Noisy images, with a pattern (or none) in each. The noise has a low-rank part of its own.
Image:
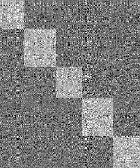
blocks along the diagonal
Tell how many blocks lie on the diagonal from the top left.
5
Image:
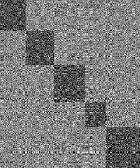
blocks along the diagonal
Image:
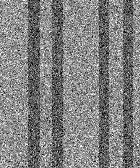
bands of columns
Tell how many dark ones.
4
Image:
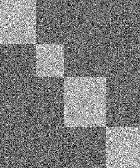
blocks along the diagonal
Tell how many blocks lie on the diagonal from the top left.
4
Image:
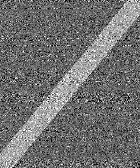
a diagonal band
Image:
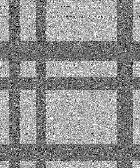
bands of rows crossing bands of columns
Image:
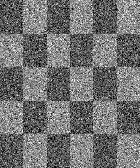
a checkerboard
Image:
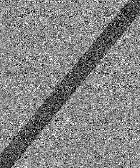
a diagonal band
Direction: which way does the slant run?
bottom left to top right
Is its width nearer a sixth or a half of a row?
a sixth
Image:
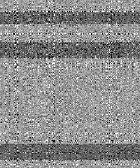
bands of rows
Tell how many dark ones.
3
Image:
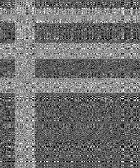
bands of rows crossing bands of columns
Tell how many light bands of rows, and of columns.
3 and 1
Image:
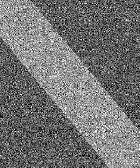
a diagonal band
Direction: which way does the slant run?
top left to bottom right
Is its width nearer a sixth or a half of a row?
a half
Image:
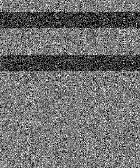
bands of rows
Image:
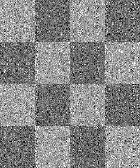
a checkerboard
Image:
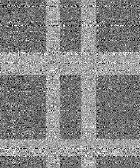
bands of rows crossing bands of columns
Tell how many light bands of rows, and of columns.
2 and 2
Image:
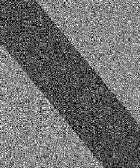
a diagonal band
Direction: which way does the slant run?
top left to bottom right
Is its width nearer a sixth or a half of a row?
a half
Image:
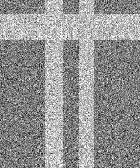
bands of rows crossing bands of columns
